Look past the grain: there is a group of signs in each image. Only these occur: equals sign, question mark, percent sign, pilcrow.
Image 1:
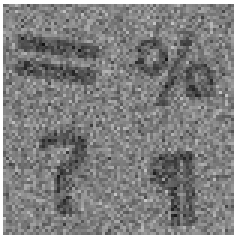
top left: equals sign; top right: percent sign; bottom left: question mark; bottom right: pilcrow
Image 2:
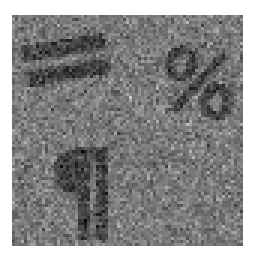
top left: equals sign; top right: percent sign; bottom left: pilcrow
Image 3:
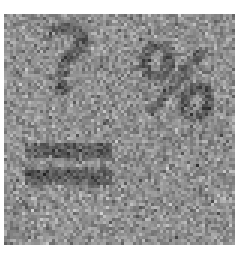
top left: question mark; top right: percent sign; bottom left: equals sign
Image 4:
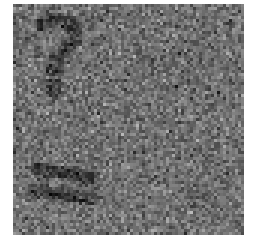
top left: question mark; bottom left: equals sign
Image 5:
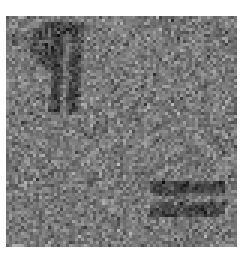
top left: pilcrow; bottom right: equals sign
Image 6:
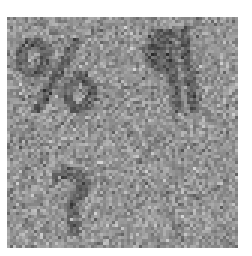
top left: percent sign; top right: pilcrow; bottom left: question mark
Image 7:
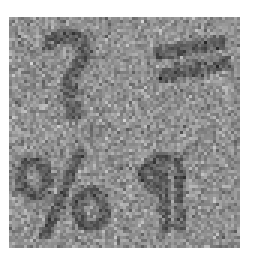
top left: question mark; top right: equals sign; bottom left: percent sign; bottom right: pilcrow
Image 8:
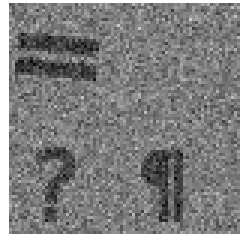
top left: equals sign; bottom left: question mark; bottom right: pilcrow
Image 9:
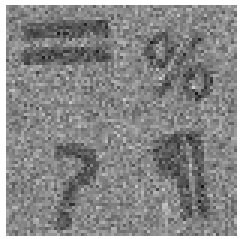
top left: equals sign; top right: percent sign; bottom left: question mark; bottom right: pilcrow
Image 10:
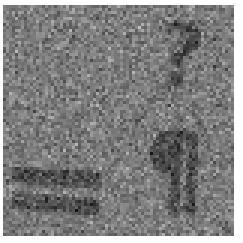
top right: question mark; bottom left: equals sign; bottom right: pilcrow
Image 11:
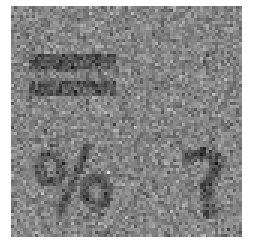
top left: equals sign; bottom left: percent sign; bottom right: question mark
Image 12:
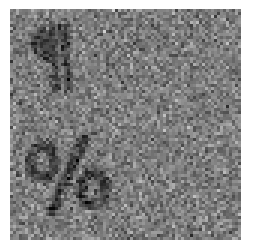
top left: pilcrow; bottom left: percent sign
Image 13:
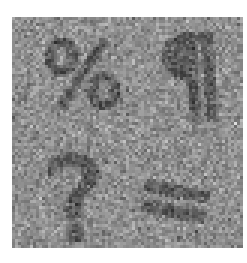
top left: percent sign; top right: pilcrow; bottom left: question mark; bottom right: equals sign
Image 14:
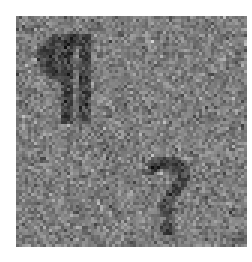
top left: pilcrow; bottom right: question mark
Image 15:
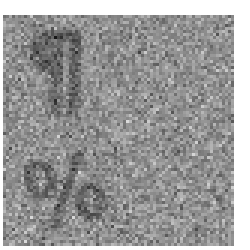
top left: pilcrow; bottom left: percent sign
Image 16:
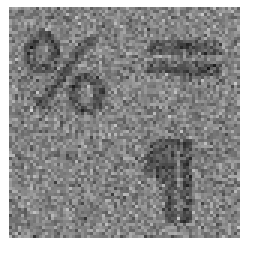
top left: percent sign; top right: equals sign; bottom right: pilcrow
